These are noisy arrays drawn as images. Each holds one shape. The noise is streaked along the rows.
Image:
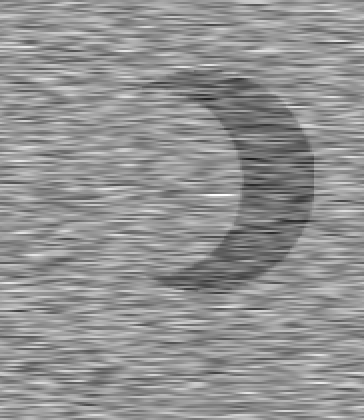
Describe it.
dark crescent
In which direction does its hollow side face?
left
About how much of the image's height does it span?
half
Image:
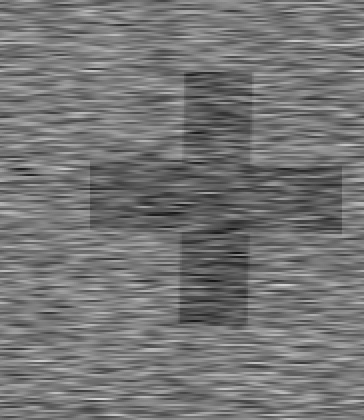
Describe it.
dark cross
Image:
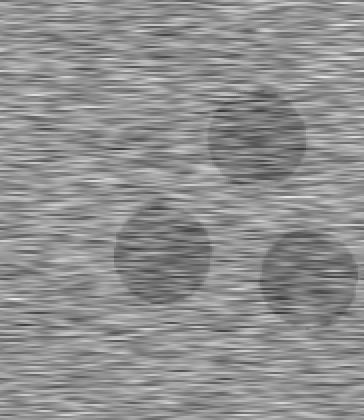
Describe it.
dark three dots
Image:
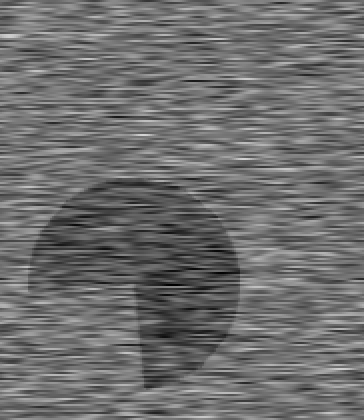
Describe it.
dark disc with a wedge cut out
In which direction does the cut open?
down and left
